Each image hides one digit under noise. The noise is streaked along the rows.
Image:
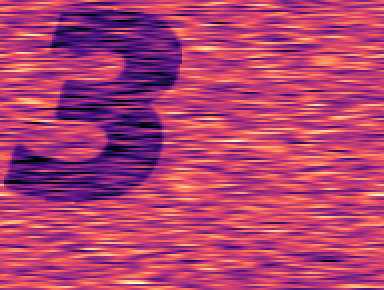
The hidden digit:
3
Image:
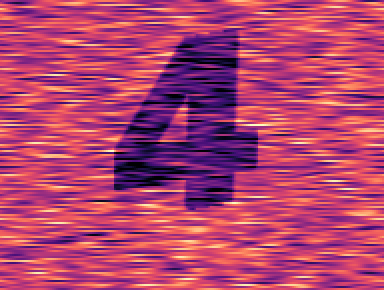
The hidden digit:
4
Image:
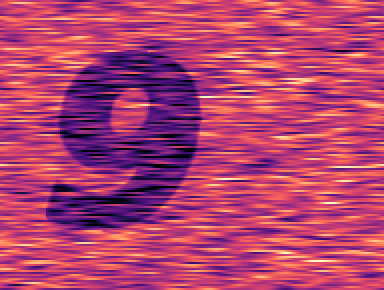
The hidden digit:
9
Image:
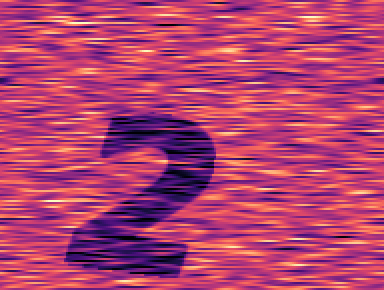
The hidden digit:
2
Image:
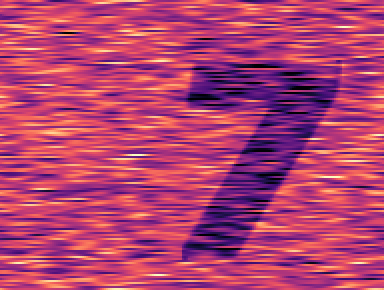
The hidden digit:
7
